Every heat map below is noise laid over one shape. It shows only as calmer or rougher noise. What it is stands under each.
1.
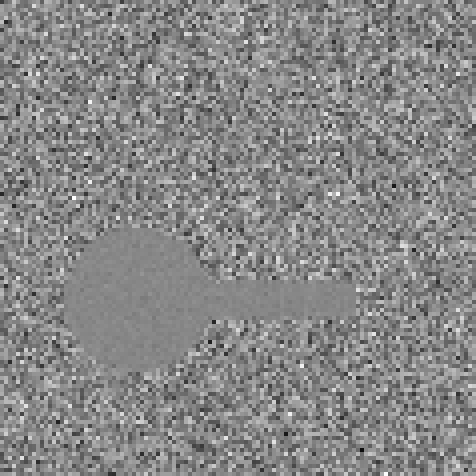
lollipop
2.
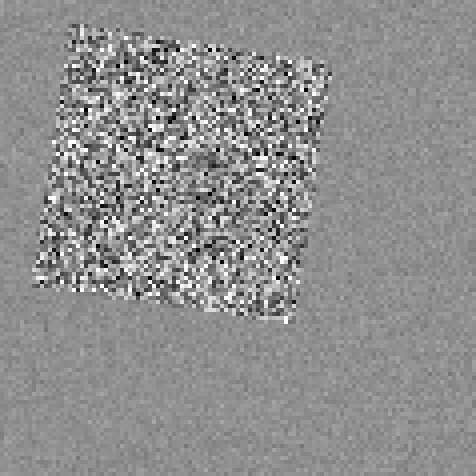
square
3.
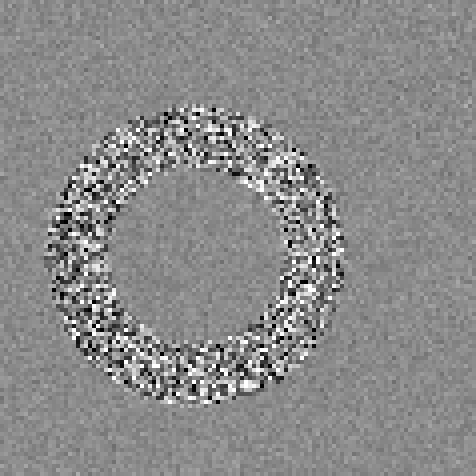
ring
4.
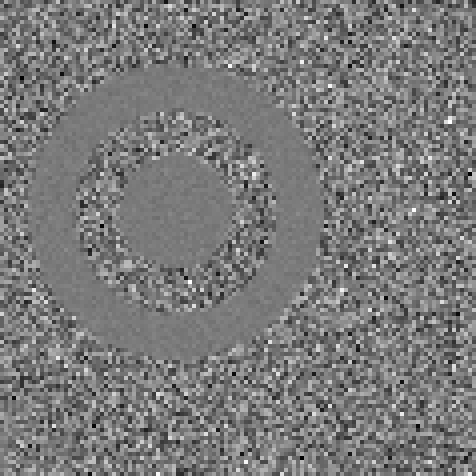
bullseye
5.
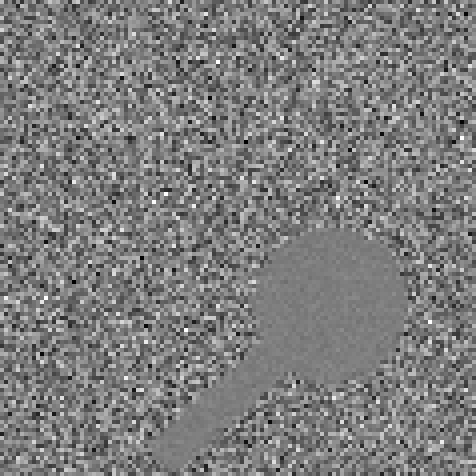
lollipop
